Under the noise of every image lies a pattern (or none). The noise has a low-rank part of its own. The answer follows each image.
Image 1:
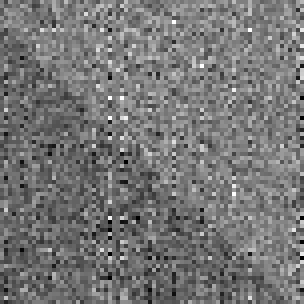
a sharp edge
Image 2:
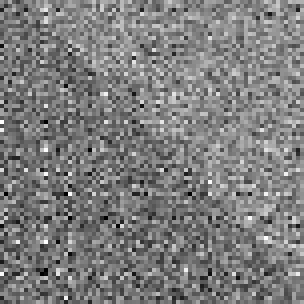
a sharp edge
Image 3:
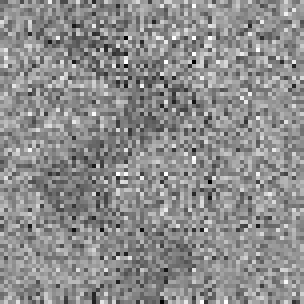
a wavy band
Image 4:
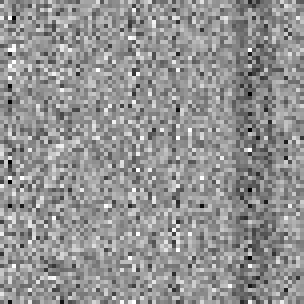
one vertical stripe
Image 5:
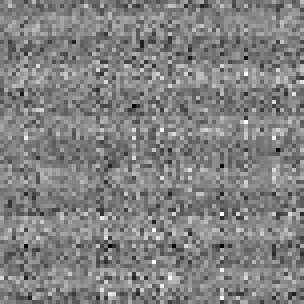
horizontal stripes
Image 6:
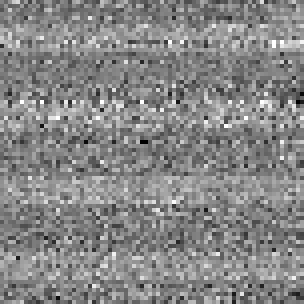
horizontal stripes
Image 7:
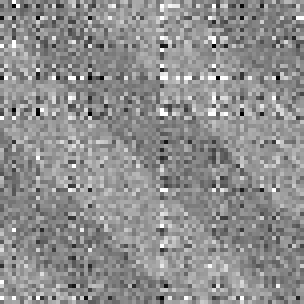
diagonal stripes
